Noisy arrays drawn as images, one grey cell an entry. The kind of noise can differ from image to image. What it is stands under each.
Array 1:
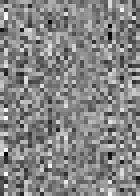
columns of uneven size
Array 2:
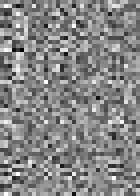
low rank plus noise
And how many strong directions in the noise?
one
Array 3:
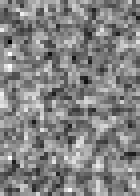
blotchy
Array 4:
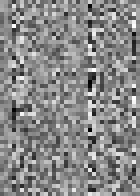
columns of uneven size
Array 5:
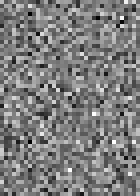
low rank plus noise
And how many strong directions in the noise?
five to eight
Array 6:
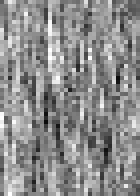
streaked along the columns
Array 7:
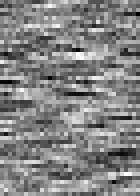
streaked along the rows
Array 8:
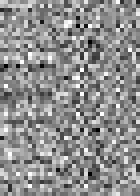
low rank plus noise
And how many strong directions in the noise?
one
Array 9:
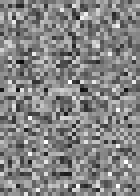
low rank plus noise
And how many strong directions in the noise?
three or four
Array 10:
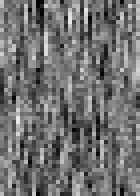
streaked along the columns
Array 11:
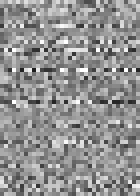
rows of uneven size
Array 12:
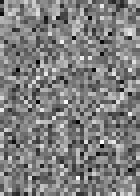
low rank plus noise
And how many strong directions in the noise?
five to eight
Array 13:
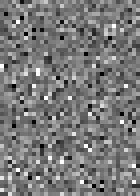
heavy tails
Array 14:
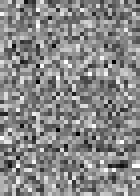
low rank plus noise
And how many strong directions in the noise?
five to eight
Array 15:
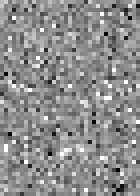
heavy tails
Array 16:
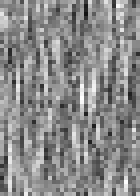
streaked along the columns
